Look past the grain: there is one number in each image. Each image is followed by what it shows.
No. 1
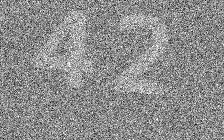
42
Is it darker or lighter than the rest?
lighter
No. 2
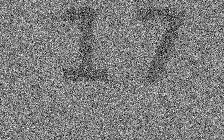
17
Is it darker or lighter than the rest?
darker
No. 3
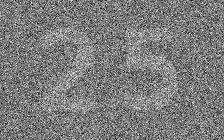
25
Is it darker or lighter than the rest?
lighter
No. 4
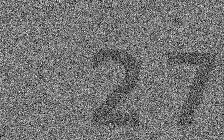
27
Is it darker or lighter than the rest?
darker
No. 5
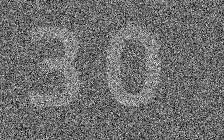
30
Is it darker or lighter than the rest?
lighter
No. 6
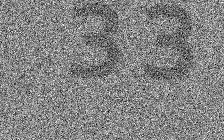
33
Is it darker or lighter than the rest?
darker
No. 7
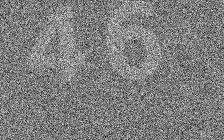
46
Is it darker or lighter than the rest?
lighter
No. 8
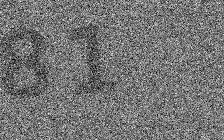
81
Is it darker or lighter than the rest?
darker
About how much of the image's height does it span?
half
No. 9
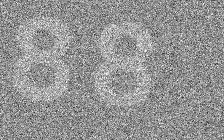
88
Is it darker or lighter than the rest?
lighter
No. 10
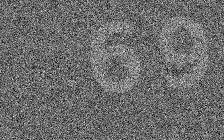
69
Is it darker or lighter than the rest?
lighter
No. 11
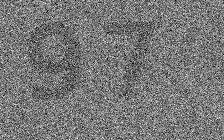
97
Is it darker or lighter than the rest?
darker
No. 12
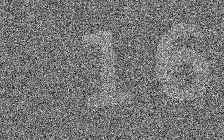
16
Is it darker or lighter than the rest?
lighter
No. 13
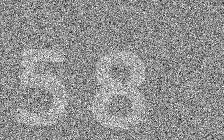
58
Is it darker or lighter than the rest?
lighter
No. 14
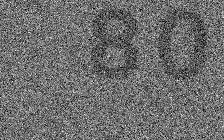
80
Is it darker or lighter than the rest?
darker
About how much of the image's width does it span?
half
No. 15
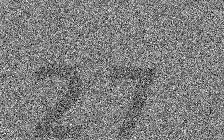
27
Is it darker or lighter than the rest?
darker
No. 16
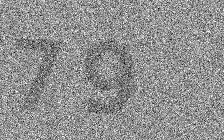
79
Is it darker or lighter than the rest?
darker
